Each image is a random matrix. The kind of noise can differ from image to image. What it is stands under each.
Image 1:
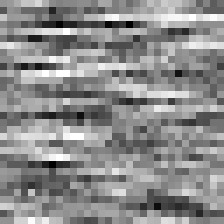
streaked along the rows
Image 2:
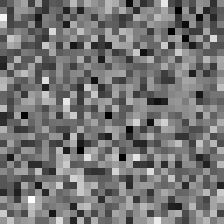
independent entries
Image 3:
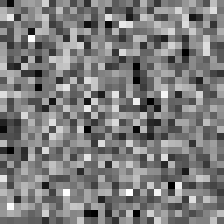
independent entries
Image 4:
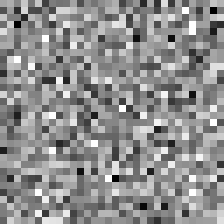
independent entries
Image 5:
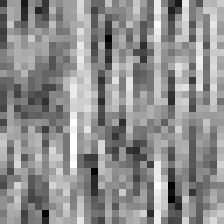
streaked along the columns
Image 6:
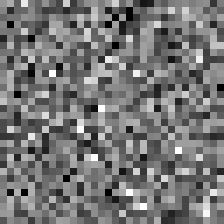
independent entries
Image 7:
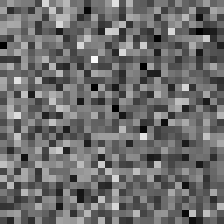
independent entries
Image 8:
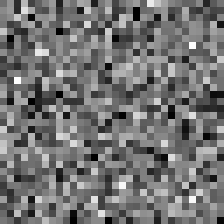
independent entries
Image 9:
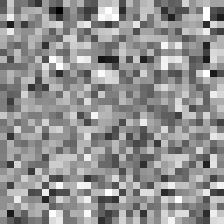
low rank plus noise
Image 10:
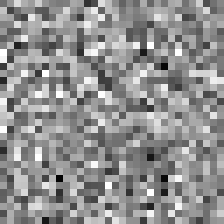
low rank plus noise
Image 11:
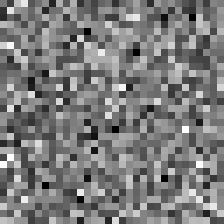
independent entries
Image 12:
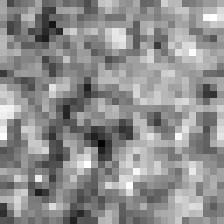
blotchy
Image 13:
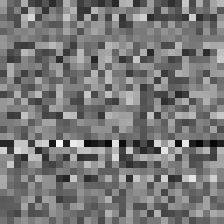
rows of uneven size
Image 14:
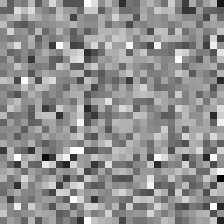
low rank plus noise
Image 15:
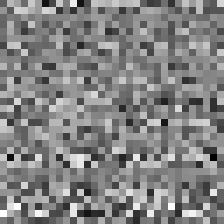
rows of uneven size
